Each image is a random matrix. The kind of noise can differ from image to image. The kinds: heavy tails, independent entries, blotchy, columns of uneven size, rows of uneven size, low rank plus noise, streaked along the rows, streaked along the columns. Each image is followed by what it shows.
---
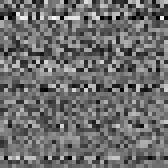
rows of uneven size
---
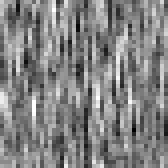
streaked along the columns
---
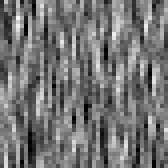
streaked along the columns
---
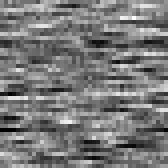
streaked along the rows
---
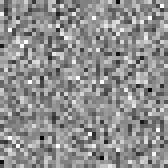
independent entries
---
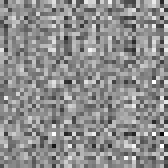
low rank plus noise
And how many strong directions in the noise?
one
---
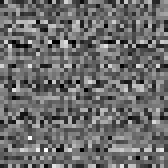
rows of uneven size
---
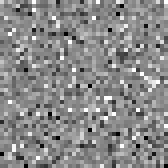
heavy tails
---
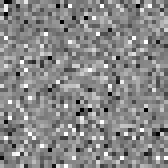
heavy tails
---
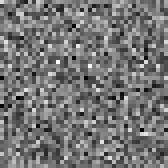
independent entries
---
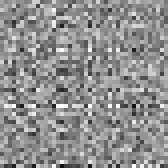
low rank plus noise
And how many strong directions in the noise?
one
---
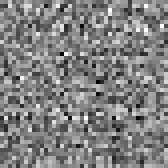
low rank plus noise
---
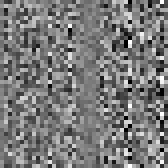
columns of uneven size
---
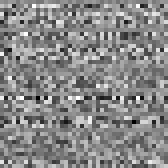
rows of uneven size
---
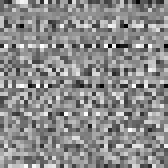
rows of uneven size
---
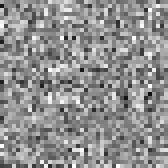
low rank plus noise
